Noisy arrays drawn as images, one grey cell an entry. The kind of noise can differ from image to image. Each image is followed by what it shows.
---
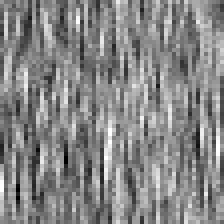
streaked along the columns
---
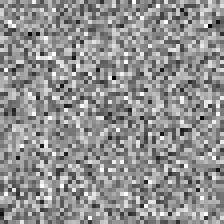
independent entries
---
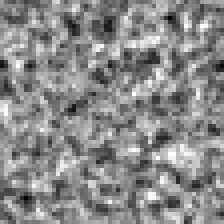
blotchy
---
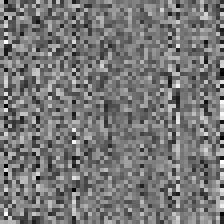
columns of uneven size
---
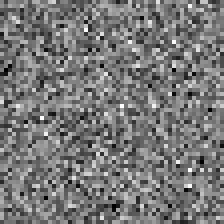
independent entries
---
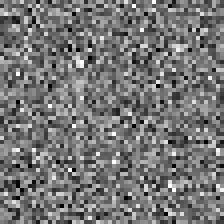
low rank plus noise
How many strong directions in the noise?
five to eight
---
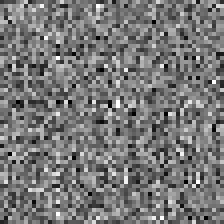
low rank plus noise
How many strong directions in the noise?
five to eight
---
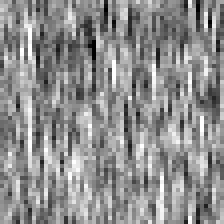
streaked along the columns
